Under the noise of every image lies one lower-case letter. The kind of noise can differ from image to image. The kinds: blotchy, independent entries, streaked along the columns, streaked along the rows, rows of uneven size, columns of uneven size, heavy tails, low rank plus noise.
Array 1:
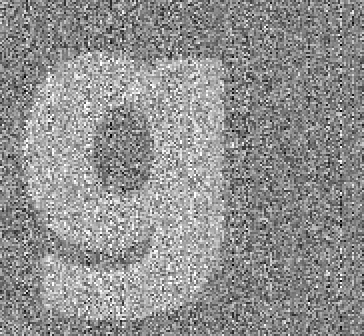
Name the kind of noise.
columns of uneven size
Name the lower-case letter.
g
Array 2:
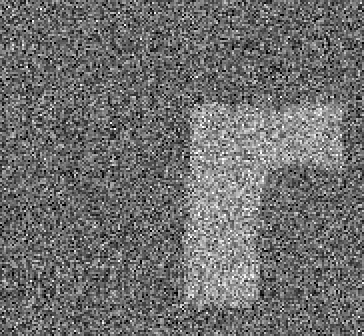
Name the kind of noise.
low rank plus noise
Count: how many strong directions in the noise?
three or four
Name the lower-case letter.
r
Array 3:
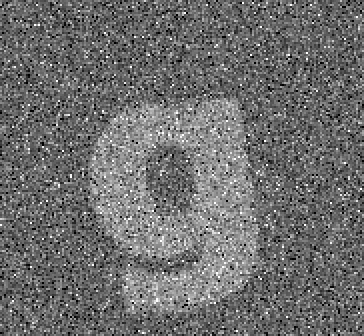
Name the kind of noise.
heavy tails
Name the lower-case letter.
g
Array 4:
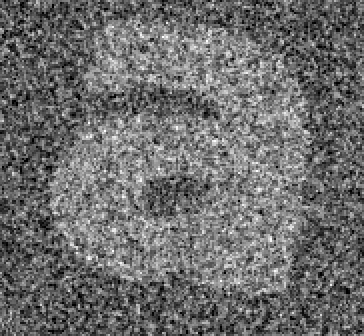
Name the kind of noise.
blotchy
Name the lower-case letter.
a
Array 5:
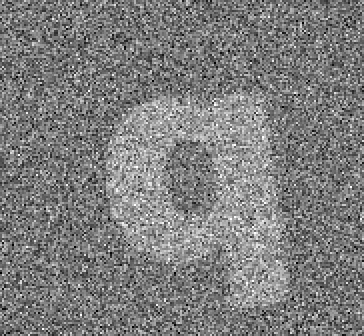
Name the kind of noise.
independent entries
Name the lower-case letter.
q
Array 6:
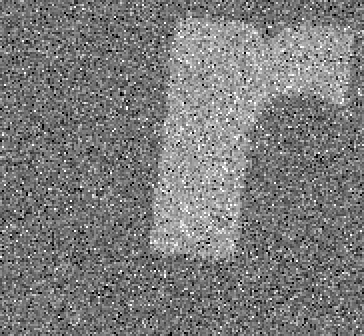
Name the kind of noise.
heavy tails
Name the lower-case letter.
r
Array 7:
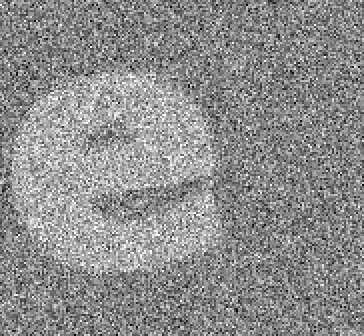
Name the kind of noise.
independent entries
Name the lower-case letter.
e
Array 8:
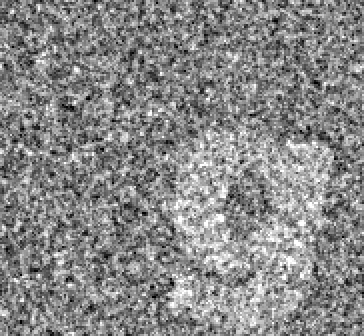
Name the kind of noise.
blotchy
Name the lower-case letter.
g
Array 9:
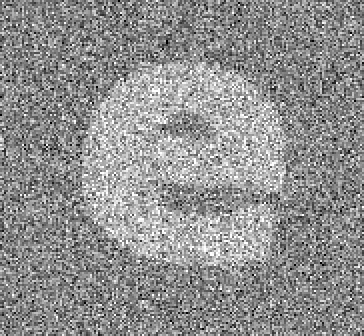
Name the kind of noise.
low rank plus noise
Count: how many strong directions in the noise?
five to eight
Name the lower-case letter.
e
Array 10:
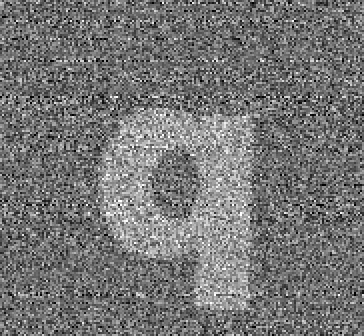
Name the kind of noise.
rows of uneven size
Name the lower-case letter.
q
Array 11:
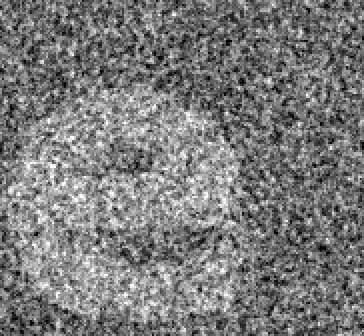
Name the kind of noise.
blotchy
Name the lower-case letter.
e
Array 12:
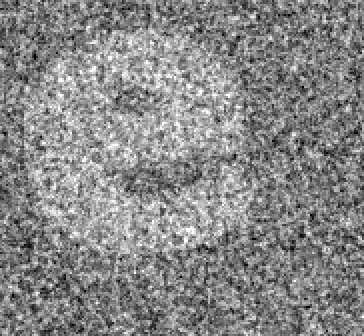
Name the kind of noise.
blotchy
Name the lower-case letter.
e
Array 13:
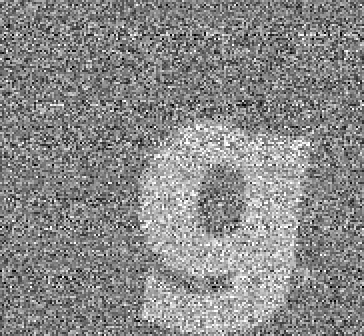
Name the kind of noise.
rows of uneven size
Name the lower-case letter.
g
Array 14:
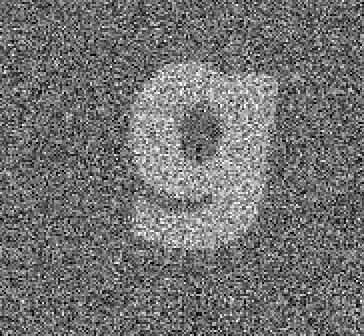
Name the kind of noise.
low rank plus noise
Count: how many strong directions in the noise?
two
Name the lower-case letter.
g
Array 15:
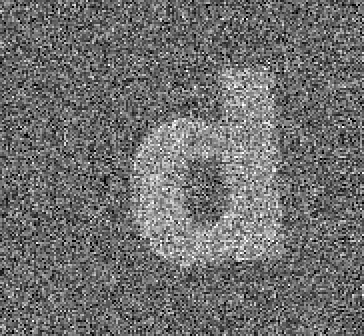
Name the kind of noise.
low rank plus noise
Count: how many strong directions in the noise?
one
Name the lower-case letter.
d
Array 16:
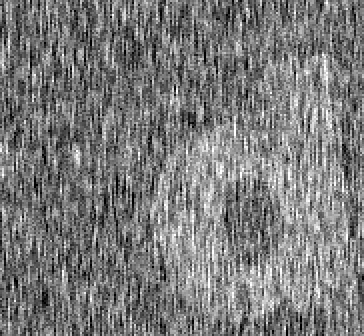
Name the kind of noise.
streaked along the columns
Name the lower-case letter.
d
